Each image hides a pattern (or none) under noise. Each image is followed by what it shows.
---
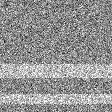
bands of rows
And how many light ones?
2
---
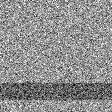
one band of rows
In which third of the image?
bottom
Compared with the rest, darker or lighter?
darker
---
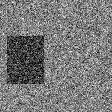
one block
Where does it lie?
middle left
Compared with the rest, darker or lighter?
darker
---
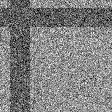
bands of rows crossing bands of columns
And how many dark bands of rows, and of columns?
1 and 1
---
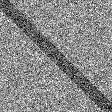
a diagonal band
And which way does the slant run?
top left to bottom right
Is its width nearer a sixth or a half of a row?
a sixth
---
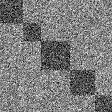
blocks along the diagonal
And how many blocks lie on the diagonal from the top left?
5
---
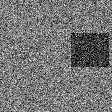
one block
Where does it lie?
middle right
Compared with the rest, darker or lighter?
darker
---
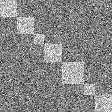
blocks along the diagonal
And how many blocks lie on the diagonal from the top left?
7
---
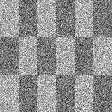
a checkerboard
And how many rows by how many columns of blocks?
3 by 6
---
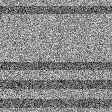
bands of rows
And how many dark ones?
4
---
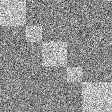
blocks along the diagonal
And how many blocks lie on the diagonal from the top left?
5
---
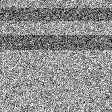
bands of rows
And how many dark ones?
2
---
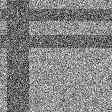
bands of rows crossing bands of columns
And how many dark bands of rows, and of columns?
2 and 1
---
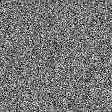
only noise
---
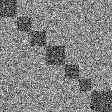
blocks along the diagonal
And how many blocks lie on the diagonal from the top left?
7
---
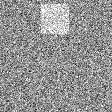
one block
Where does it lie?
top middle
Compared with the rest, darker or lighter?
lighter
